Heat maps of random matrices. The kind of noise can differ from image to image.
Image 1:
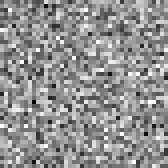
independent entries
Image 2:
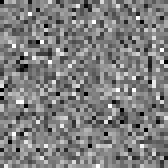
heavy tails
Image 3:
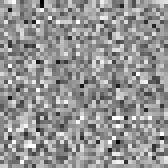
low rank plus noise
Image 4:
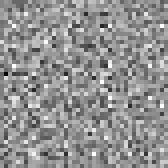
low rank plus noise
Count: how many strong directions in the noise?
two
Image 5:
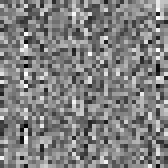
columns of uneven size
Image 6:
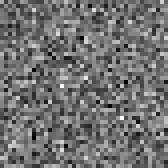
independent entries
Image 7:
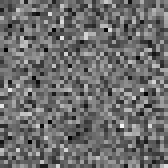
independent entries
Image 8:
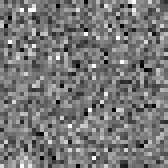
heavy tails
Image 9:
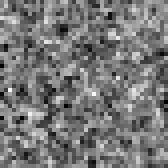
blotchy
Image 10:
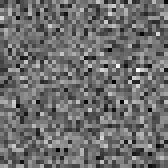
low rank plus noise
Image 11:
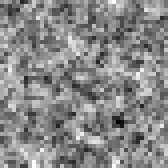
blotchy
